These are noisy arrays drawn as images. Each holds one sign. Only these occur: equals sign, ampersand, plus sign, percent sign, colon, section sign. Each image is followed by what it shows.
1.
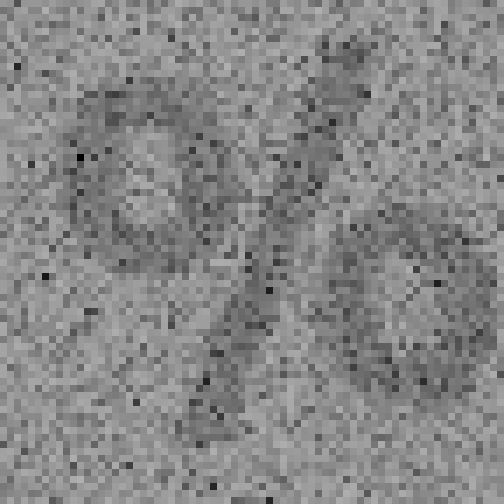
percent sign
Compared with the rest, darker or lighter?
darker
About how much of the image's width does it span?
nearly all
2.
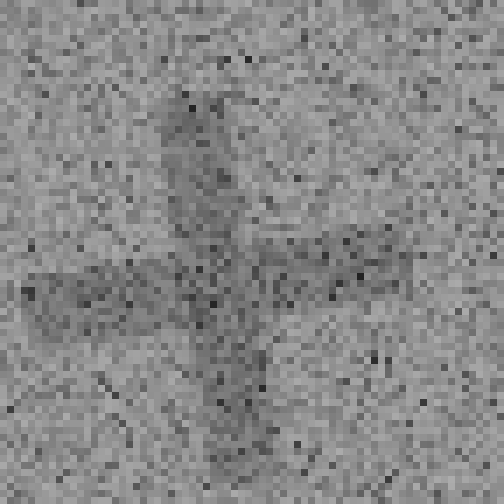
plus sign
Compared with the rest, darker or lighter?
darker
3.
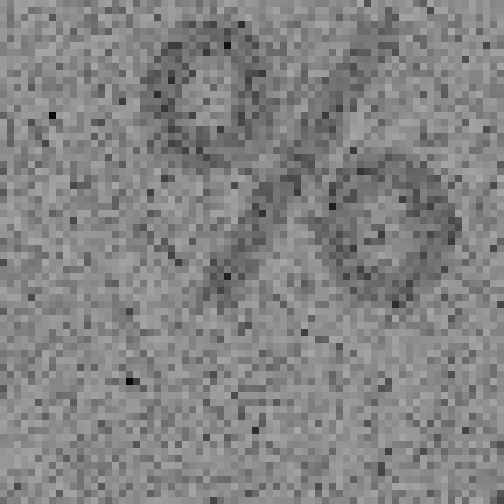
percent sign
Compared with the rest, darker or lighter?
darker
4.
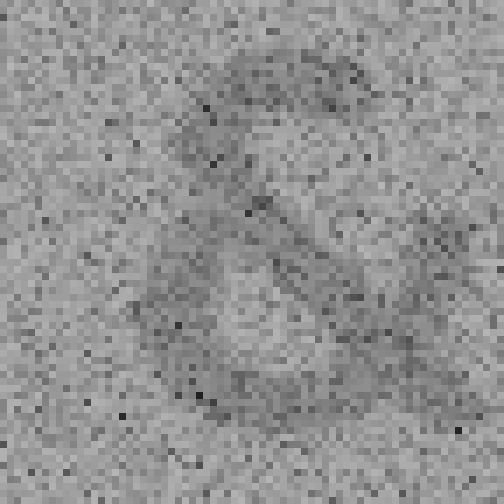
ampersand
